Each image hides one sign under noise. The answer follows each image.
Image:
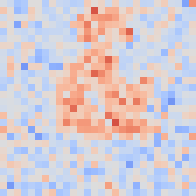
ampersand
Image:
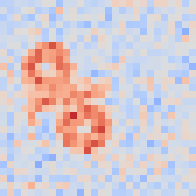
percent sign
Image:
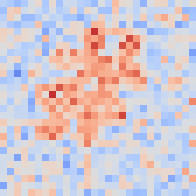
hash sign
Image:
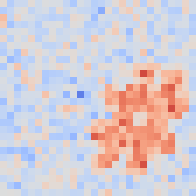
hash sign
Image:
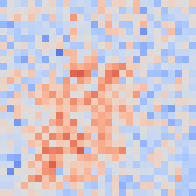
hash sign
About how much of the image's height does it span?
two thirds
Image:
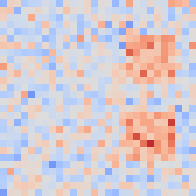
colon
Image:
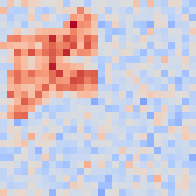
not-equal sign
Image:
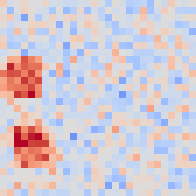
colon
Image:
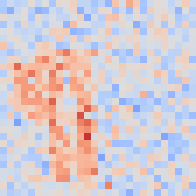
pilcrow
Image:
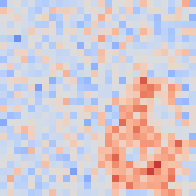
ampersand
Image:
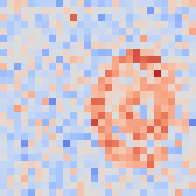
at sign
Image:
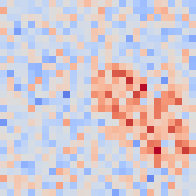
percent sign
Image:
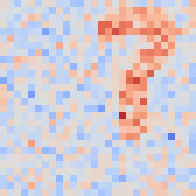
question mark
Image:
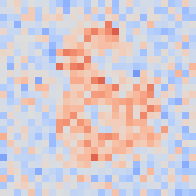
ampersand
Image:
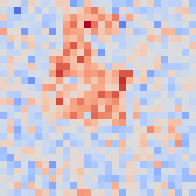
ampersand
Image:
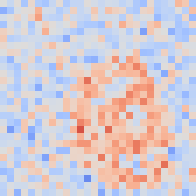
at sign
